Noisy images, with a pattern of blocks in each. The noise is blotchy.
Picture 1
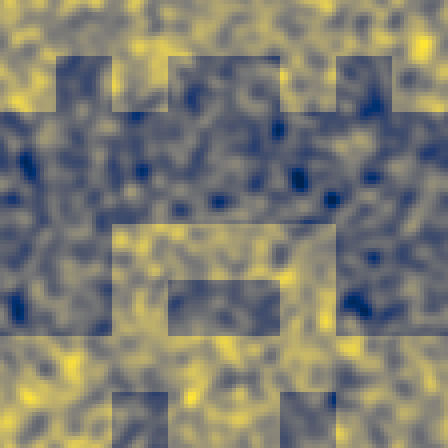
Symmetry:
left and right mirror each other
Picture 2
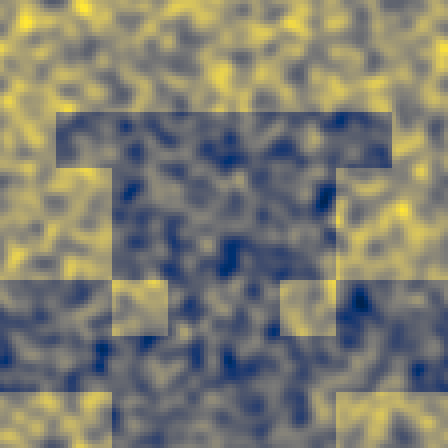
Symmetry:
left and right mirror each other
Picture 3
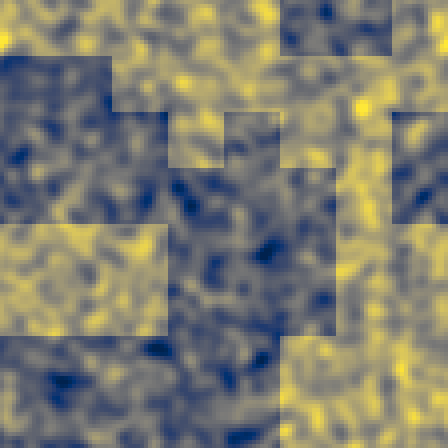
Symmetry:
no symmetry
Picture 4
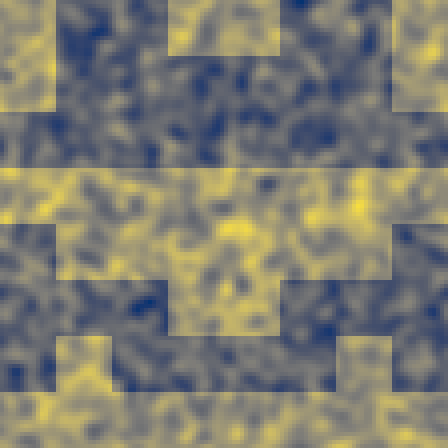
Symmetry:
left and right mirror each other
